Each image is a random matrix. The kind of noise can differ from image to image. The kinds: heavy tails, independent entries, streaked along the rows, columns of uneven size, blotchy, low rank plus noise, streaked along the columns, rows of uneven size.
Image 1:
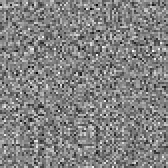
low rank plus noise
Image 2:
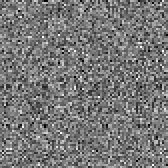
low rank plus noise
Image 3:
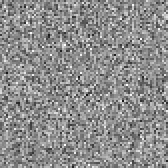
low rank plus noise
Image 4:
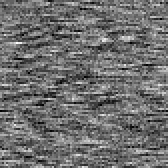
streaked along the rows
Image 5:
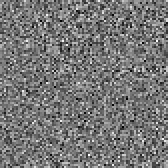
low rank plus noise
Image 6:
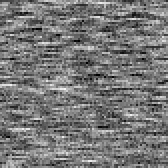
streaked along the rows
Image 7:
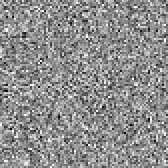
low rank plus noise
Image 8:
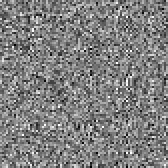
low rank plus noise
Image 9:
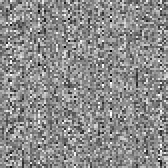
columns of uneven size
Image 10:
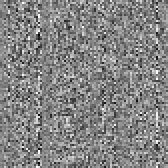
columns of uneven size
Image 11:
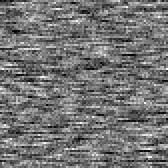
streaked along the rows
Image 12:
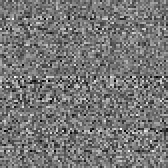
rows of uneven size
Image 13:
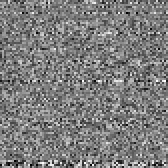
rows of uneven size
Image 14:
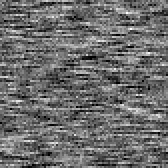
streaked along the rows
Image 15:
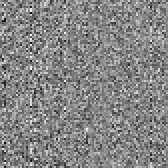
columns of uneven size
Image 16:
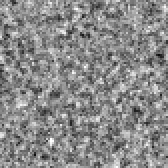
blotchy
